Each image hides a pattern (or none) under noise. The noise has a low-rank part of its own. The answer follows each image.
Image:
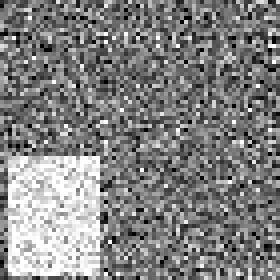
one block
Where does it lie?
bottom left
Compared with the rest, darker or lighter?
lighter
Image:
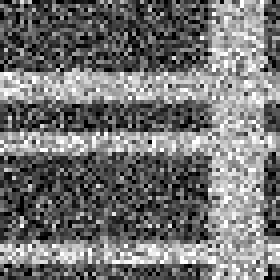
bands of rows crossing bands of columns
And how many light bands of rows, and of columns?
3 and 1
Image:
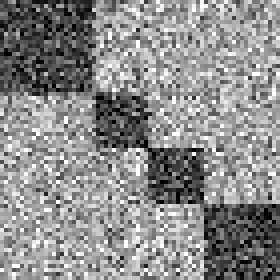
blocks along the diagonal
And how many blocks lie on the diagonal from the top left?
4
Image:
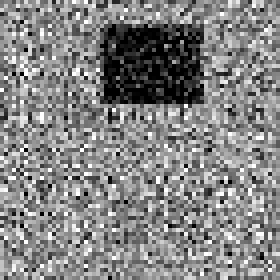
one block
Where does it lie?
top middle
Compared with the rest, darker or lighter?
darker
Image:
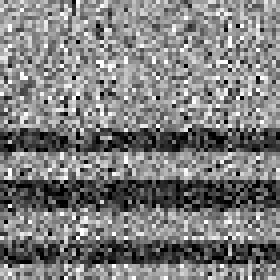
bands of rows
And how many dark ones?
3
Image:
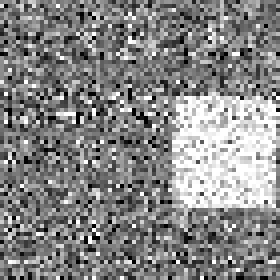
one block
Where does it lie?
middle right
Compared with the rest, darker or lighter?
lighter
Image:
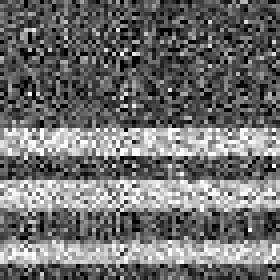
bands of rows
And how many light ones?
3
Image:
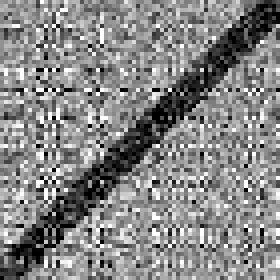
a diagonal band
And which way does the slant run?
bottom left to top right
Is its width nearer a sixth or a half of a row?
a sixth
